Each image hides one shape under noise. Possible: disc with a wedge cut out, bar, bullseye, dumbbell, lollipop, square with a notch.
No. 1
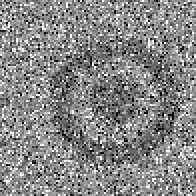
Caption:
dark bullseye
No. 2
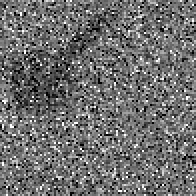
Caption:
dark lollipop
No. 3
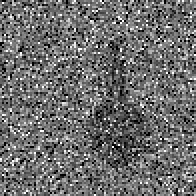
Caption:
dark lollipop
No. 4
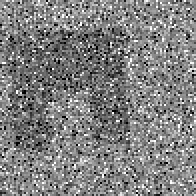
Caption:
dark square with a notch
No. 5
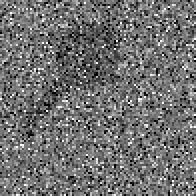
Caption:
dark lollipop
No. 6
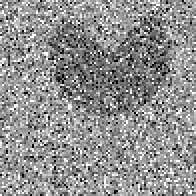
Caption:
dark disc with a wedge cut out
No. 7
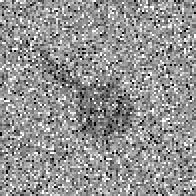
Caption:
dark lollipop
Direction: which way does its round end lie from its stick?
down and right
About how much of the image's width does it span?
half
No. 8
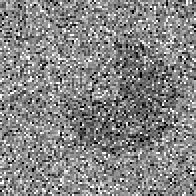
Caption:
dark disc with a wedge cut out
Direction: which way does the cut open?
up and left
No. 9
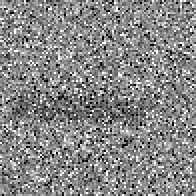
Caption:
dark bar
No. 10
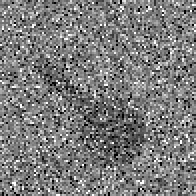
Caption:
dark lollipop
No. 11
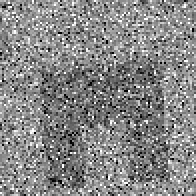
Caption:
dark square with a notch
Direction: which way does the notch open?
down
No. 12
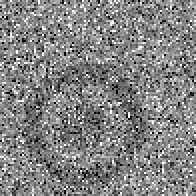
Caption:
dark bullseye
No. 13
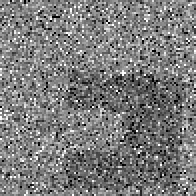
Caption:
dark square with a notch
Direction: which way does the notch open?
left
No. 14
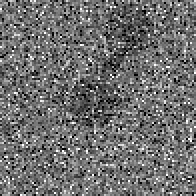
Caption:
dark dumbbell
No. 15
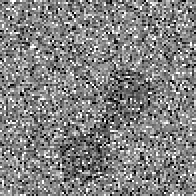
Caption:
dark dumbbell
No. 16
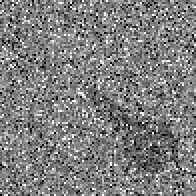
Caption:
dark lollipop
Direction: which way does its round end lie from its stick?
down and right
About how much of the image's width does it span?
half
